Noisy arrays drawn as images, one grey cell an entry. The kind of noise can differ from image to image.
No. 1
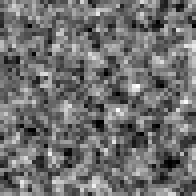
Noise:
blotchy
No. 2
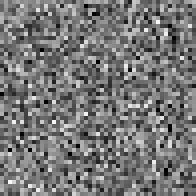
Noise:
independent entries
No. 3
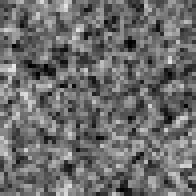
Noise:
blotchy
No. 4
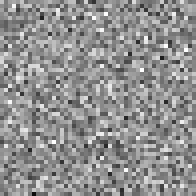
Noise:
independent entries
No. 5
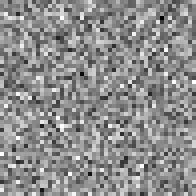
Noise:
independent entries
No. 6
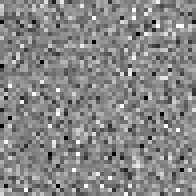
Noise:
heavy tails
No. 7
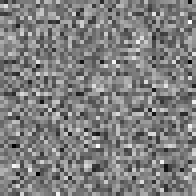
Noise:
low rank plus noise
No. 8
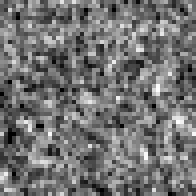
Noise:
blotchy
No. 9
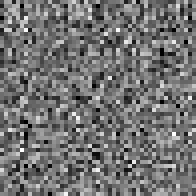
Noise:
low rank plus noise
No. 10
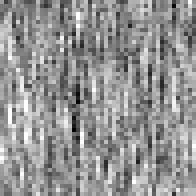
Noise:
streaked along the columns
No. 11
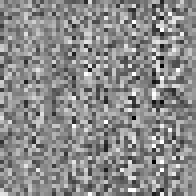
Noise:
columns of uneven size
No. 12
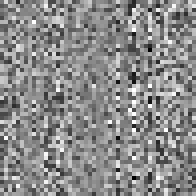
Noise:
columns of uneven size
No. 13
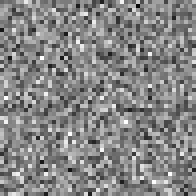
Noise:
independent entries
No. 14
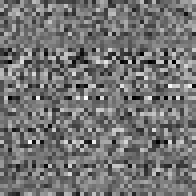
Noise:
rows of uneven size
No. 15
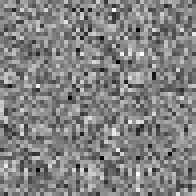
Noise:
low rank plus noise
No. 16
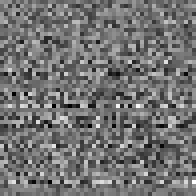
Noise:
rows of uneven size
